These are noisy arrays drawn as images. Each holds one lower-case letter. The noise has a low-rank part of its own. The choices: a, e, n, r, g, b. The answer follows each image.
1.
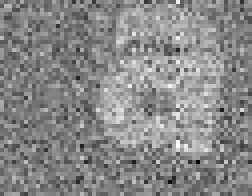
light a
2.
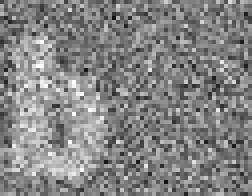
light b
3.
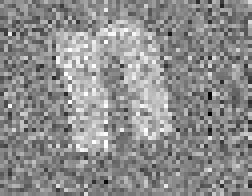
light n
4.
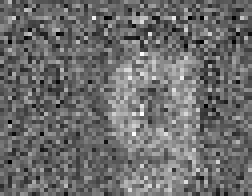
light g
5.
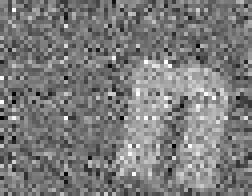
light n
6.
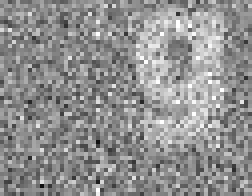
light g
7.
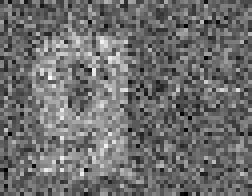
light g
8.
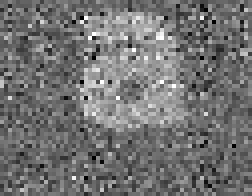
light a
